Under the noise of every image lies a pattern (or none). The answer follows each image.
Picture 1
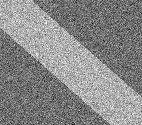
a diagonal band
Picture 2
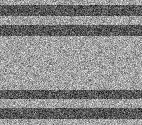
bands of rows
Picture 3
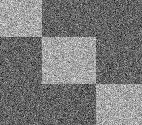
blocks along the diagonal
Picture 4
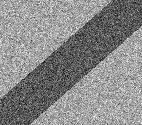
a diagonal band
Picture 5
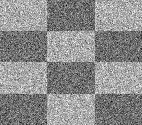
a checkerboard
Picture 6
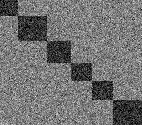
blocks along the diagonal
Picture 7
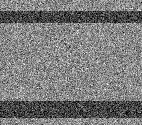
bands of rows
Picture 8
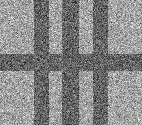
bands of rows crossing bands of columns
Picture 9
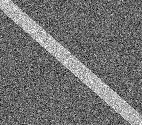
a diagonal band
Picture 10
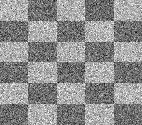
a checkerboard
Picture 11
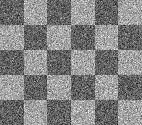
a checkerboard
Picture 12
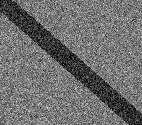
a diagonal band
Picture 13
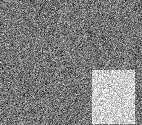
one block
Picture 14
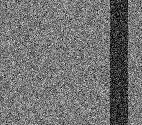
one band of columns
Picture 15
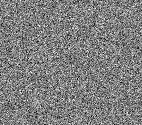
only noise
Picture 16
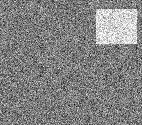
one block
